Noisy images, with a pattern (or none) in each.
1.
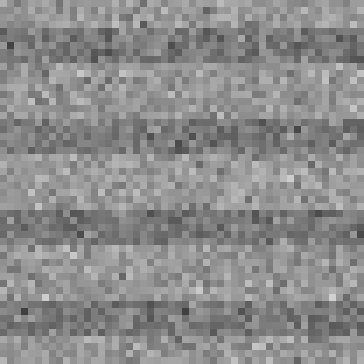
horizontal stripes
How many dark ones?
4
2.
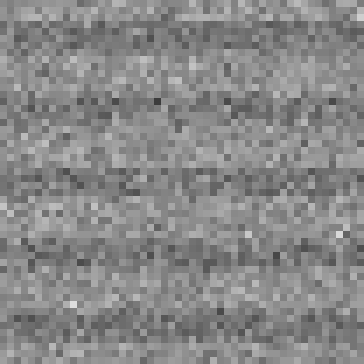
horizontal stripes
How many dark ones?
5
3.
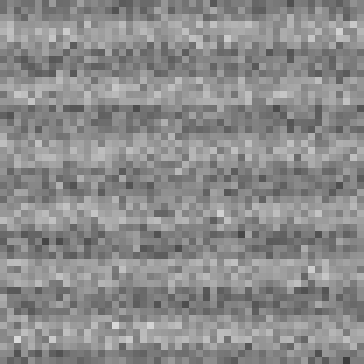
horizontal stripes
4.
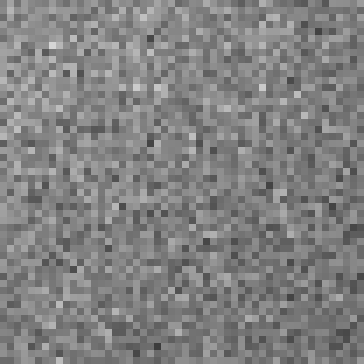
a smooth slope
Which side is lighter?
top left
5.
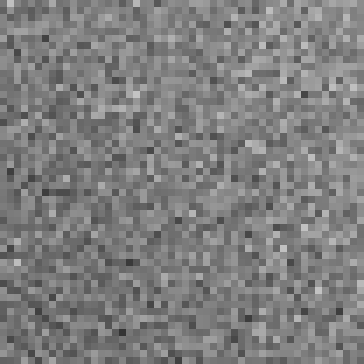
a smooth slope
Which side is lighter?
top right
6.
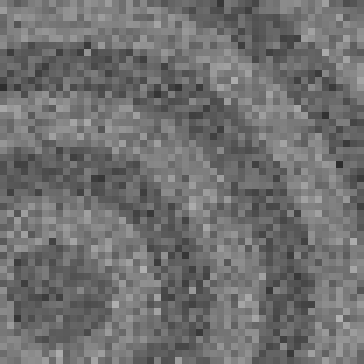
rings round one point
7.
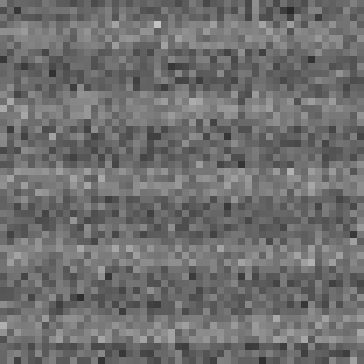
horizontal stripes
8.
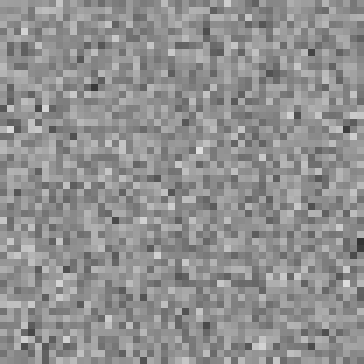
only noise
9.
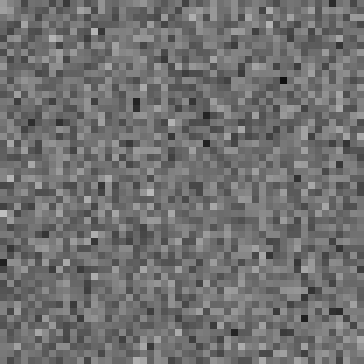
only noise
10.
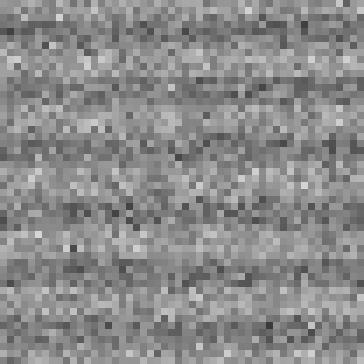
horizontal stripes
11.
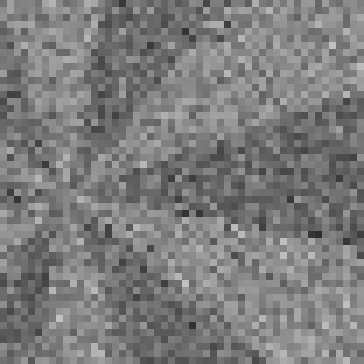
spokes from one point
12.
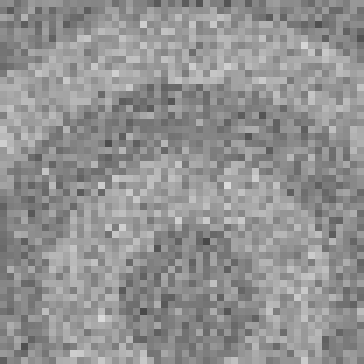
rings round one point
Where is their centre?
bottom middle
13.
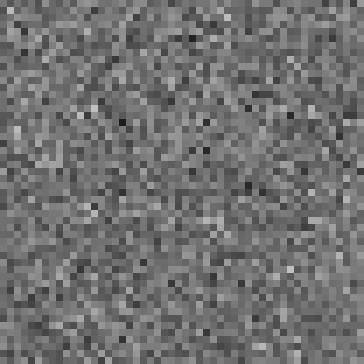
only noise
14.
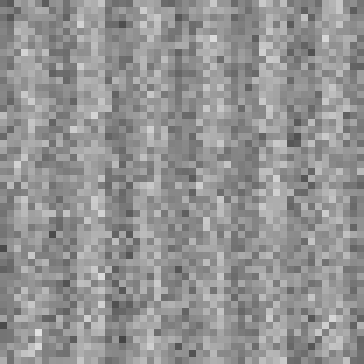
vertical stripes
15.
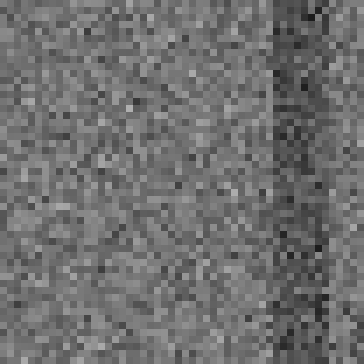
one vertical stripe
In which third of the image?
right
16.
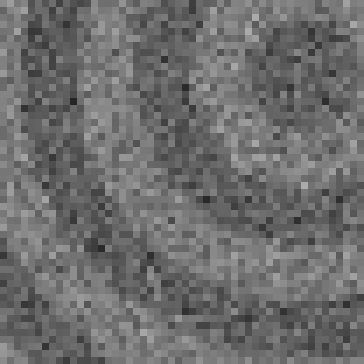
rings round one point
